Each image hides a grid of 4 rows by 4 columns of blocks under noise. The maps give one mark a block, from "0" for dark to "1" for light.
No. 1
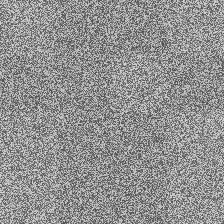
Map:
1 0 0 1
0 0 1 0
1 0 0 1
1 0 0 1
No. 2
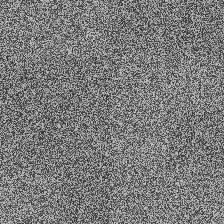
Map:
1 1 0 0
0 0 1 1
0 0 1 0
1 0 1 1
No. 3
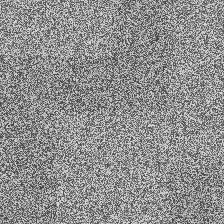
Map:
1 1 0 1
0 0 0 1
0 1 1 1
0 1 1 0
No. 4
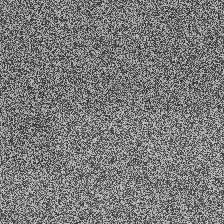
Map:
0 0 0 0
0 0 0 0
0 1 1 1
1 1 1 1
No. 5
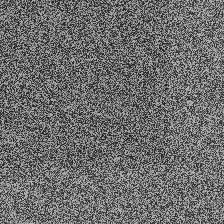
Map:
0 0 0 1
0 0 0 1
0 0 0 1
1 1 1 1
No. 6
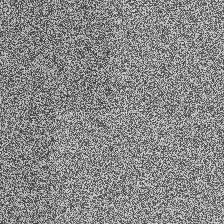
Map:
0 0 1 1
0 0 1 1
0 1 1 1
0 1 1 1
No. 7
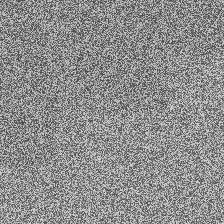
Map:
0 0 0 0
0 0 0 1
0 1 1 1
1 1 1 1
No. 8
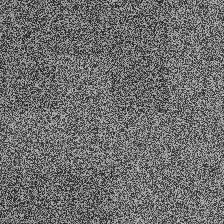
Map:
0 0 0 1
0 1 0 1
1 1 1 1
0 0 1 1
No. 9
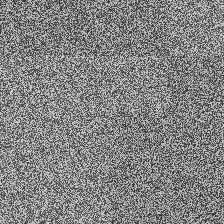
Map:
0 0 0 1
1 1 1 0
1 1 0 0
1 1 0 0
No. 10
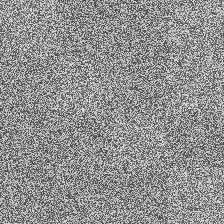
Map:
1 0 0 1
0 1 0 1
0 0 1 0
0 0 0 1
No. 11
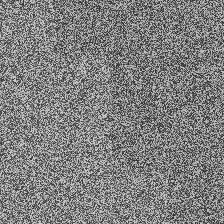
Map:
1 0 0 0
1 1 0 0
1 1 0 0
1 1 1 0
